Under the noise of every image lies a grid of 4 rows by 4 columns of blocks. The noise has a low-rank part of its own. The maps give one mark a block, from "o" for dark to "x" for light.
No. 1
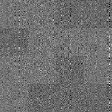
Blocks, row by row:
x x o o
o x x x
x x o x
x o o o
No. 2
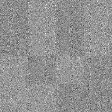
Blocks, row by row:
o x o x
o x o x
x o x o
x x o o
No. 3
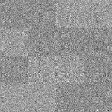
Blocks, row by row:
o o x x
x o o o
o x x o
x x o o
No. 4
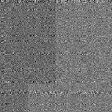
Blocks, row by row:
o o x x
o o x x
o o x x
o x x x
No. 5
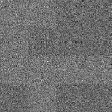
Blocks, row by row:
x x o o
x o o o
x x x x
o x o o
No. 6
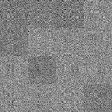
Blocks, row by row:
o o o x
o x x x
x o x x
x x x o
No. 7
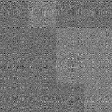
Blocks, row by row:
o x o o
o o x x
o o x x
o o o x
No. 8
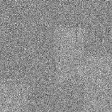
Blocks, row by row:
o o o o
o o x o
o o x x
x o o x
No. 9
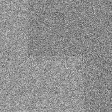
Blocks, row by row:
x o o o
x o o o
x x x o
x x x o
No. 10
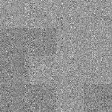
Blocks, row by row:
x x x x
o o x x
o x x x
o o x o
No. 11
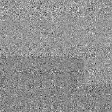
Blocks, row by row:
x x x x
x x x x
o o o x
o o o o
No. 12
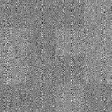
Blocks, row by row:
o o o x
x o x x
x o o x
o o x o
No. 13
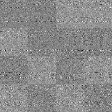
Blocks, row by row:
o o x x
x o o o
o x o x
x o x o
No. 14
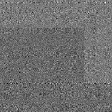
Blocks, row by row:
x x x x
o o o x
o o o x
o o o o
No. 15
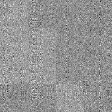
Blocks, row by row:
x o o o
x x o o
x x o o
o o x o
